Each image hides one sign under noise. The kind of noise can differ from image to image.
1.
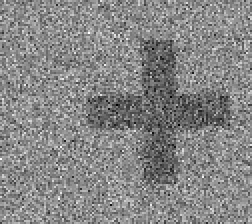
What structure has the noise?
independent entries
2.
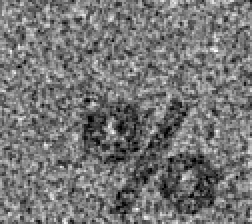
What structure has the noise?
blotchy
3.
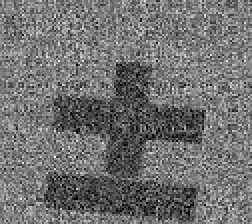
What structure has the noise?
low rank plus noise
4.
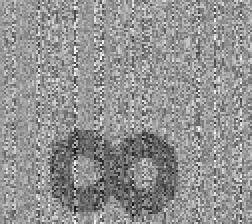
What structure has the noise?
columns of uneven size
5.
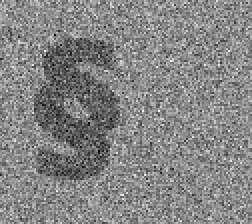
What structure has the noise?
independent entries
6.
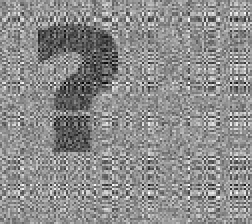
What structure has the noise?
low rank plus noise
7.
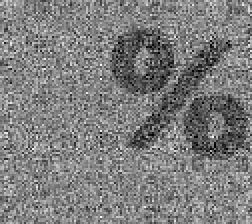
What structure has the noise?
low rank plus noise
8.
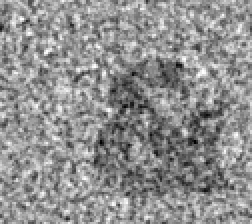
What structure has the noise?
blotchy
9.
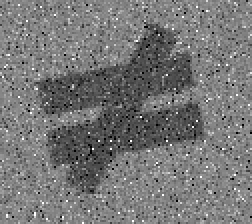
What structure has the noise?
heavy tails
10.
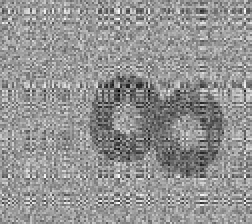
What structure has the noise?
low rank plus noise
